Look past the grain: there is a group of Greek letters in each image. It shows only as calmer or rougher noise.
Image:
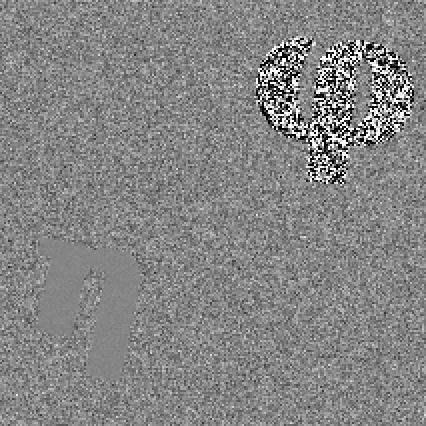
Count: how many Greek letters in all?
2
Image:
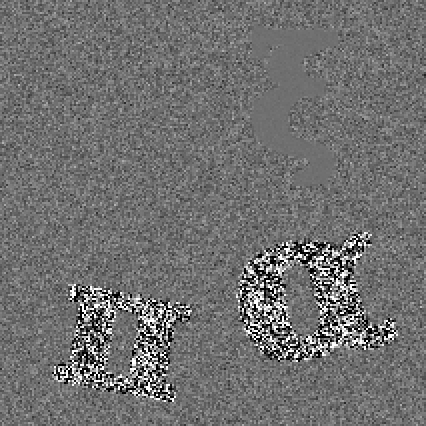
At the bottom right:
alpha
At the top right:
xi
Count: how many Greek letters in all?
3
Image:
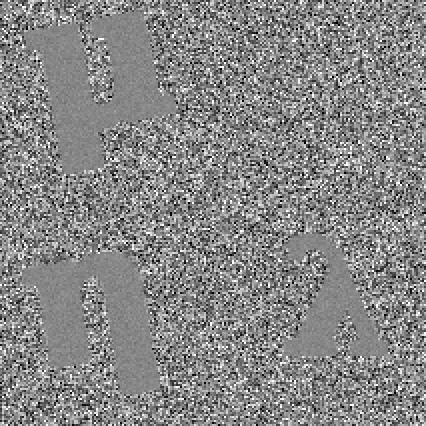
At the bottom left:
eta
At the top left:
mu
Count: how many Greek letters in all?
3
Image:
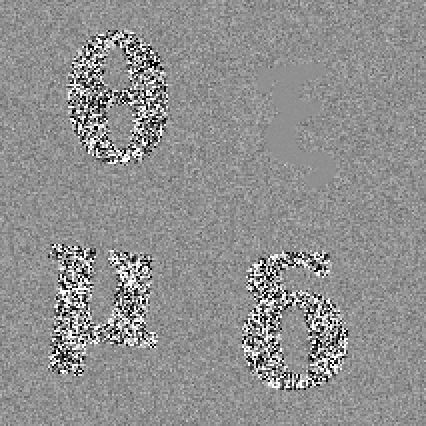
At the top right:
xi
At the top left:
theta
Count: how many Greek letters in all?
4
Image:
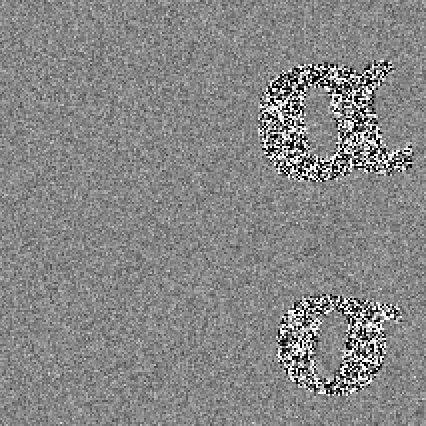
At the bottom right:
sigma
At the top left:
nothing
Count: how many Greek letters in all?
2
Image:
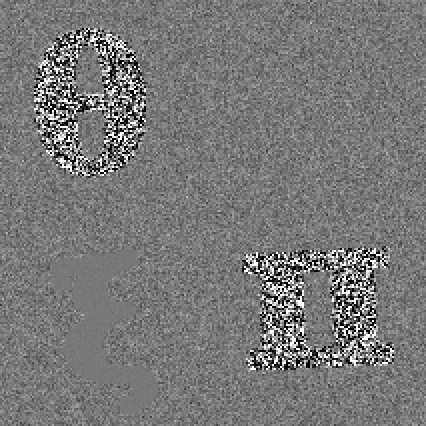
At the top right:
nothing
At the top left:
theta
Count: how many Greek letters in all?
3
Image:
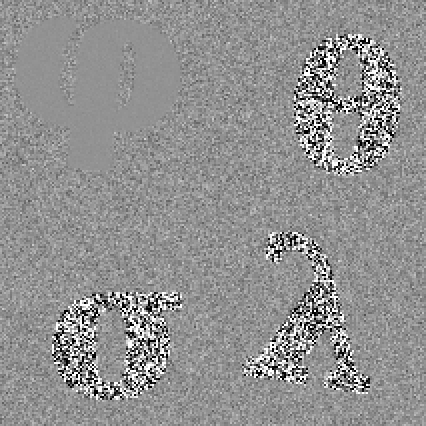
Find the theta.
top right
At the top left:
phi
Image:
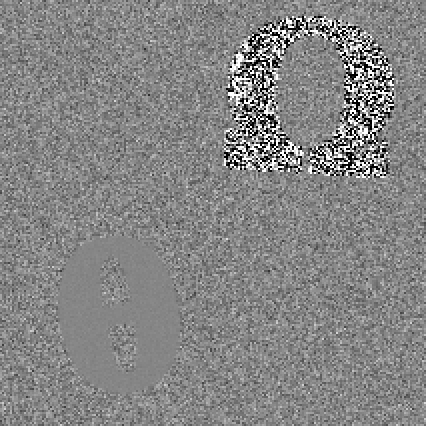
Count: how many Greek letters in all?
2
